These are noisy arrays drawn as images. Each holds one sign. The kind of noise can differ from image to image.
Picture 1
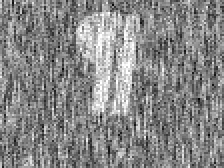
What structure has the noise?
streaked along the columns
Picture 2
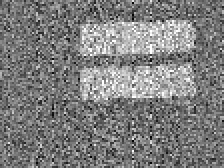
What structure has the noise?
columns of uneven size
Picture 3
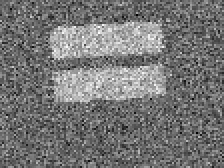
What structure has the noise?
low rank plus noise
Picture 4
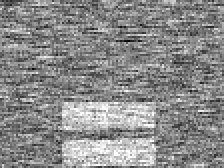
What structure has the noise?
streaked along the rows
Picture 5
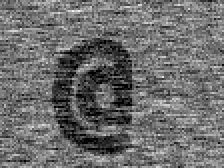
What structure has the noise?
streaked along the rows
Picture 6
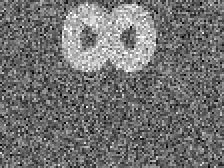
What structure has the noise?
independent entries
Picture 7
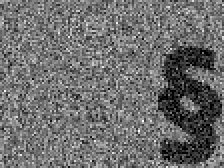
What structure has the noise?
low rank plus noise
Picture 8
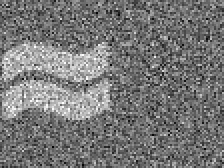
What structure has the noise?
low rank plus noise
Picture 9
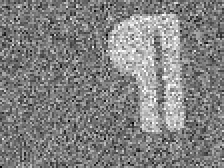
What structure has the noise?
low rank plus noise
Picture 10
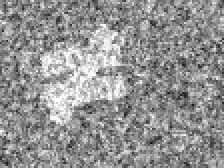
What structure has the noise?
blotchy
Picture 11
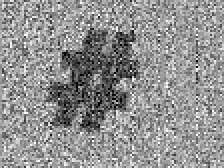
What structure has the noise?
columns of uneven size
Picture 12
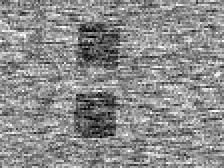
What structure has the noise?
streaked along the rows
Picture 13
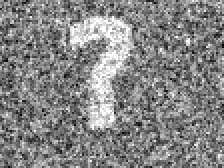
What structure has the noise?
blotchy
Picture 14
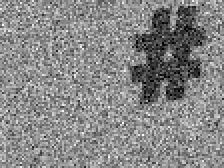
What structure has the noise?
independent entries
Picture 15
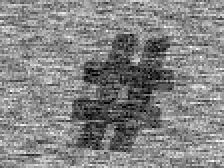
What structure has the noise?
streaked along the rows
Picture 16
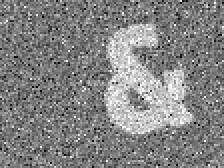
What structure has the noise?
heavy tails
